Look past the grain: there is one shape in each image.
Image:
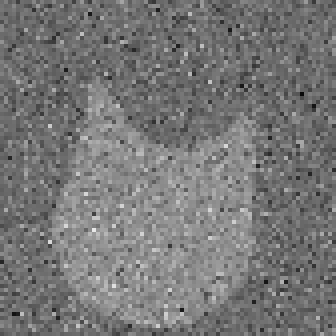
light cat's head
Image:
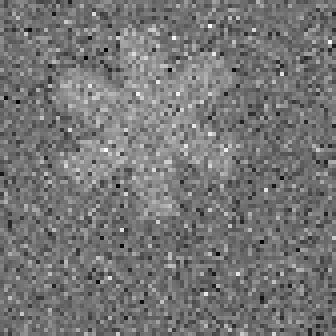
light asterisk
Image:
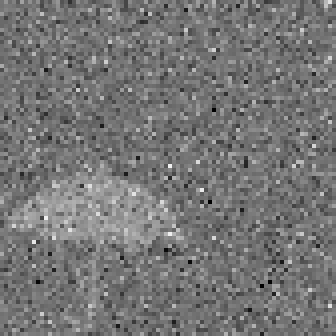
light umbrella
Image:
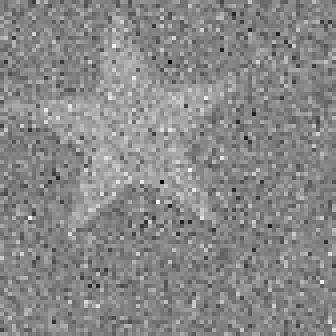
light star
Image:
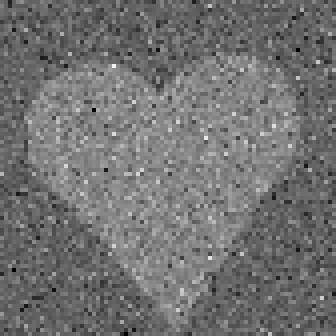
light heart
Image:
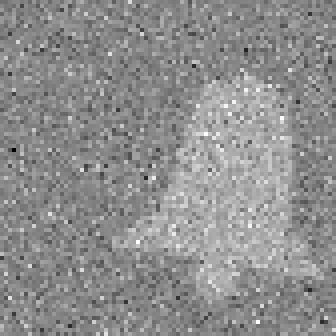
light bell
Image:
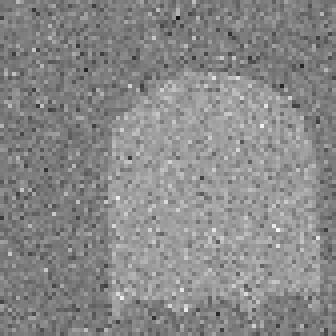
light ghost
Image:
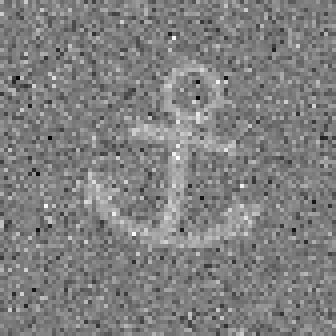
light anchor
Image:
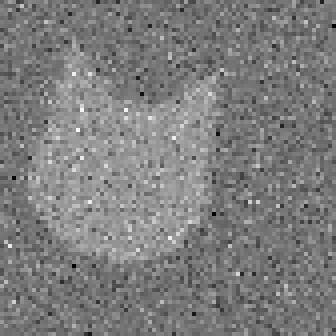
light cat's head
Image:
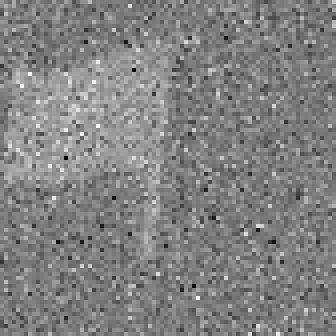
light flag
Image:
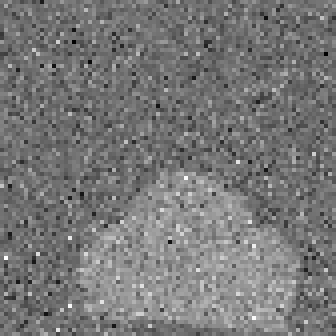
light cloud
